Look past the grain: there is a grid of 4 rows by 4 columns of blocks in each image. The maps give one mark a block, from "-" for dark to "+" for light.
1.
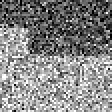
----
+---
++++
++++
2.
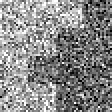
+++-
++--
+---
++--
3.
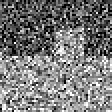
----
--+-
++++
++++
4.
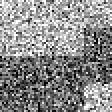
++++
+++-
----
---+
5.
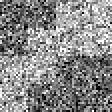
--++
-+++
++--
+---
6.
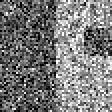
--++
--+-
--++
--++
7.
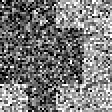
--++
---+
---+
+-++
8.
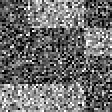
-++-
---+
----
+++-
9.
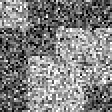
+---
--++
-+++
-++-
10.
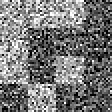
+++-
+---
+-+-
-+--
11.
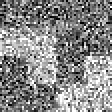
----
++--
-+-+
--++
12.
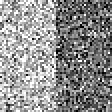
++--
++--
++--
++--
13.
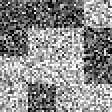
---+
-++-
+++-
+-++
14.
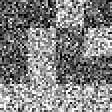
--+-
-+-+
-+--
++++
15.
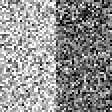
++--
++--
++--
++--
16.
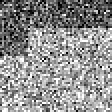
----
-+++
++++
++++
